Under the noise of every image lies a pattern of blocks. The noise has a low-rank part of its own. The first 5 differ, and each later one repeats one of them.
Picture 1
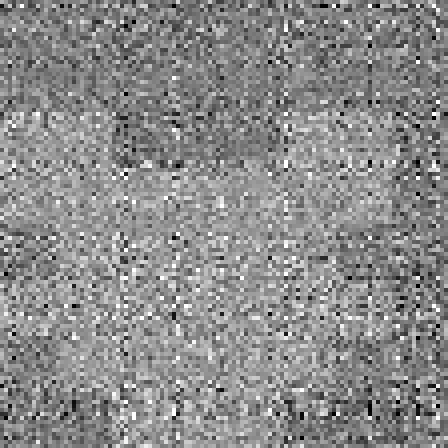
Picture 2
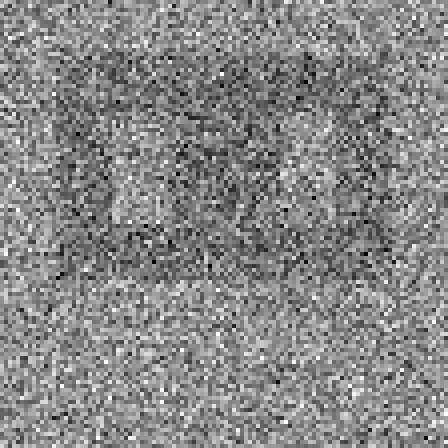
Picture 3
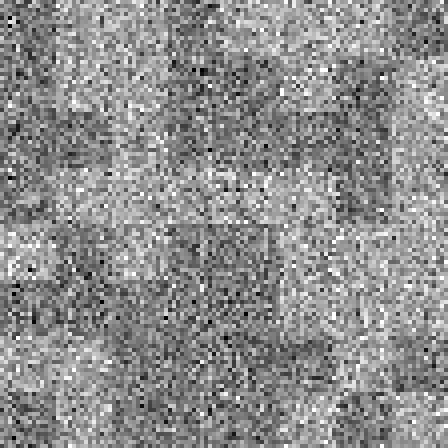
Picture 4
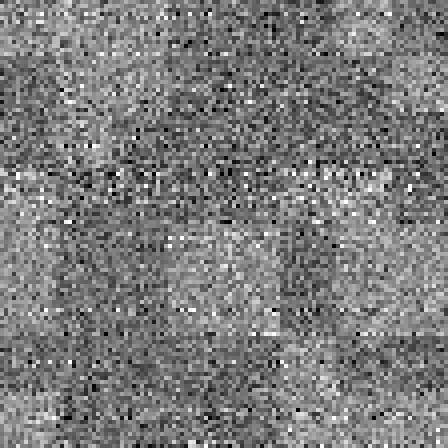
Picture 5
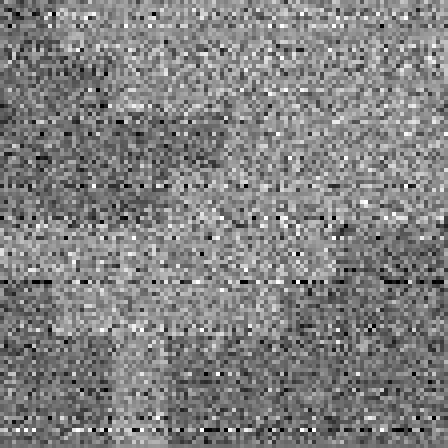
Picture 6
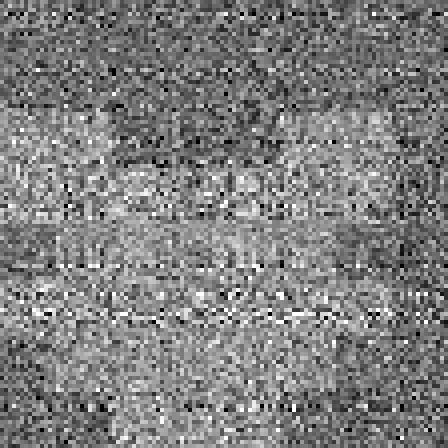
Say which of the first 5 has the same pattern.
1
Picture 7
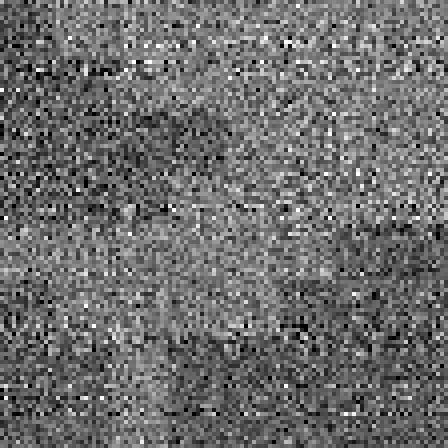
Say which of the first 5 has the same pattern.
5
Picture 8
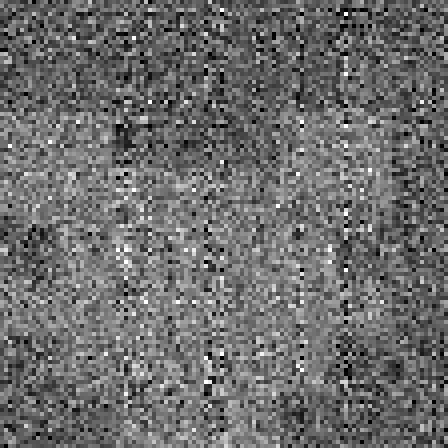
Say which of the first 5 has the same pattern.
1
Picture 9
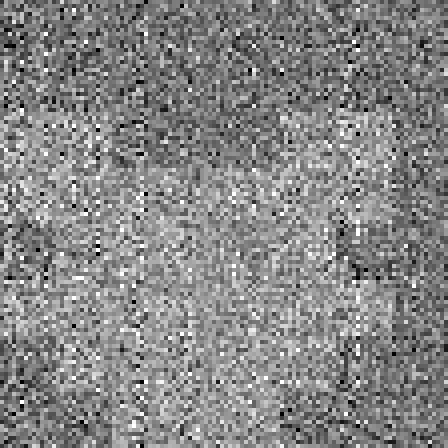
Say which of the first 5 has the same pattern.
1
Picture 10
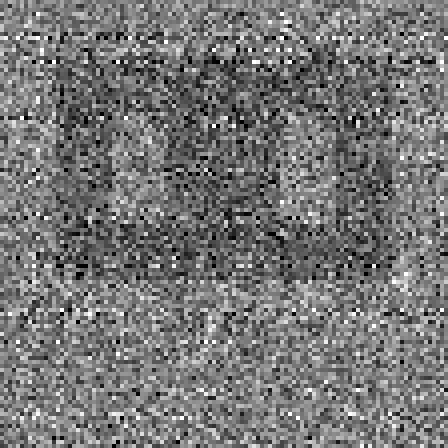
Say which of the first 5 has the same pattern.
2
